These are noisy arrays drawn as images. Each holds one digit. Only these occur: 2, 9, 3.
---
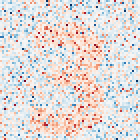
3
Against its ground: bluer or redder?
redder
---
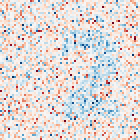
2
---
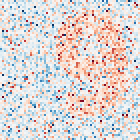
9
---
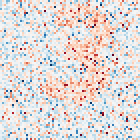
3
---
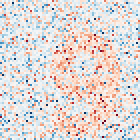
9
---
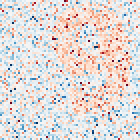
9
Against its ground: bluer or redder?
redder
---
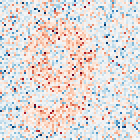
9
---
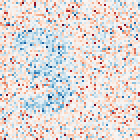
3
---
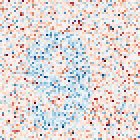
9
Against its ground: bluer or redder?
bluer
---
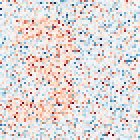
3
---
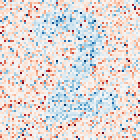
2
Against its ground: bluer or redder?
bluer
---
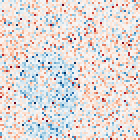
9
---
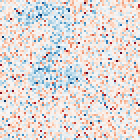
2
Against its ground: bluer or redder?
bluer
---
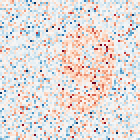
9
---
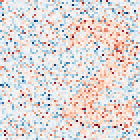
2
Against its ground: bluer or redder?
redder
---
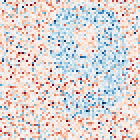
9
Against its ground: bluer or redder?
bluer
